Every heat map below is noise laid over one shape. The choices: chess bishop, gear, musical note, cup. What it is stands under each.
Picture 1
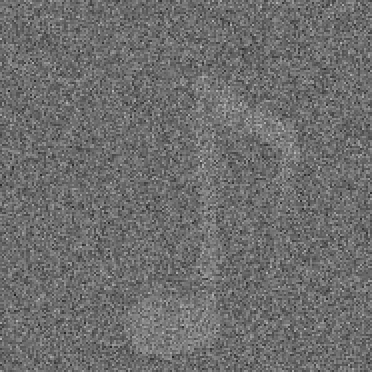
light musical note
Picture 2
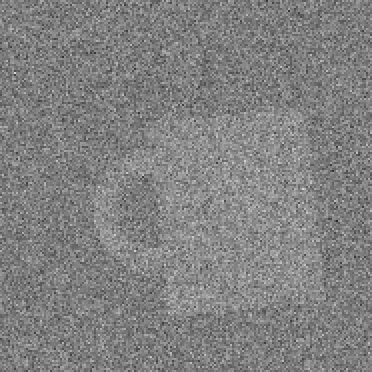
light cup
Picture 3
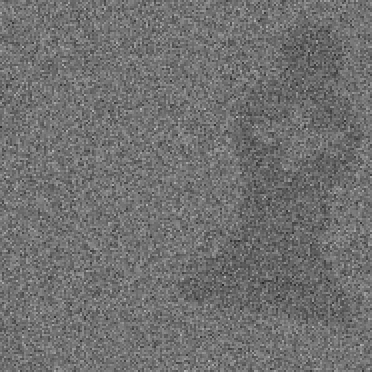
dark chess bishop
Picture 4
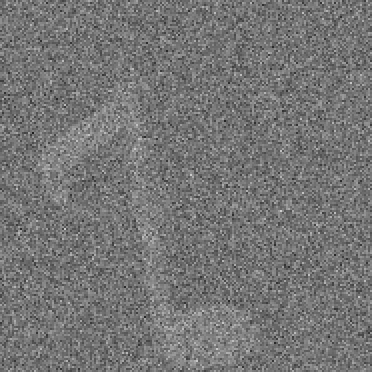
light musical note
